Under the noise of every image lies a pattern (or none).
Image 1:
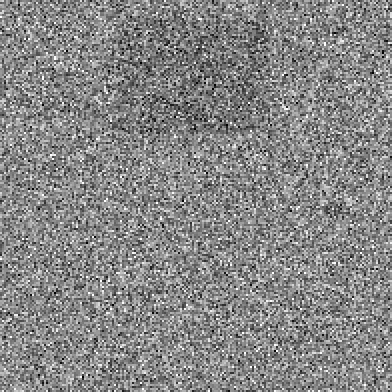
one block
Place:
top middle
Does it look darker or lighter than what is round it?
darker
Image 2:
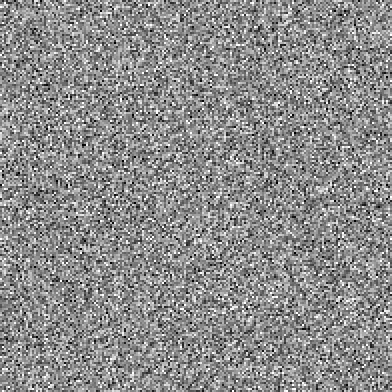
only noise
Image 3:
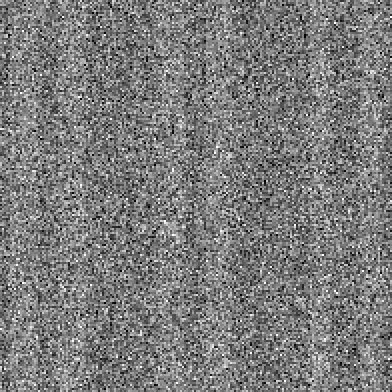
bands of columns
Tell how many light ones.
6
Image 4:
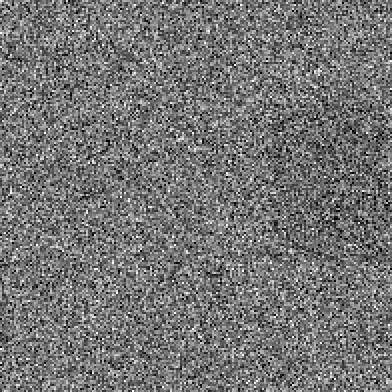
one block
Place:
middle right
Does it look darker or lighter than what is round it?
darker
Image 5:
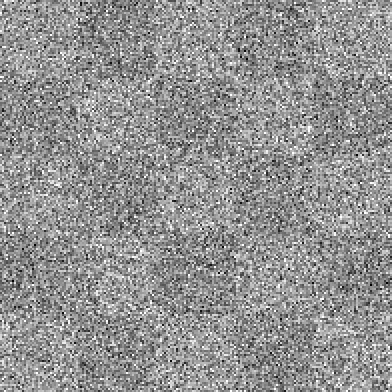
a checkerboard
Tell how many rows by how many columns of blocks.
5 by 5
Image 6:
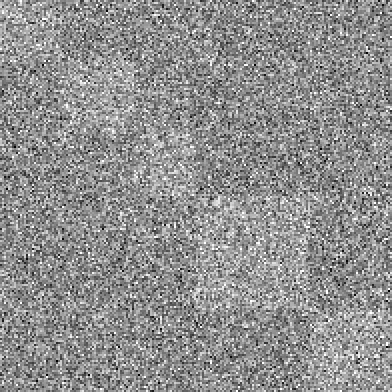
blocks along the diagonal
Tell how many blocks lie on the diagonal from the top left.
5
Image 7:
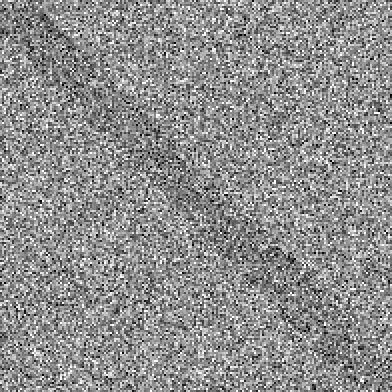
a diagonal band
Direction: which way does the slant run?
top left to bottom right
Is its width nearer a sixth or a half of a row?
a sixth
